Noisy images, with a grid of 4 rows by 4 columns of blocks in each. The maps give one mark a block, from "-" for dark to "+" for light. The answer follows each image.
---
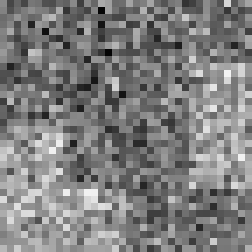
- - - -
- - - +
+ - - +
+ + - -
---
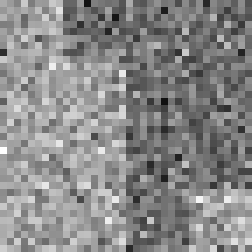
+ - - -
+ + - -
+ + - -
+ + - +
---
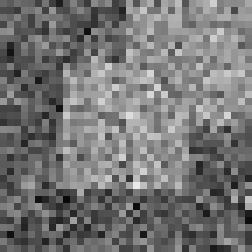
- - + +
- + + +
- + + -
- - - -
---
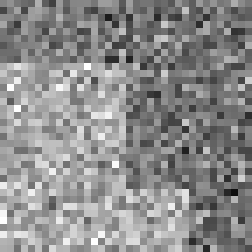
- - - -
+ + - -
+ + - -
+ + + -
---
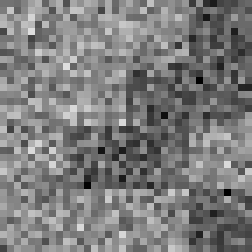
+ + + -
+ + - -
+ - - +
+ + + -
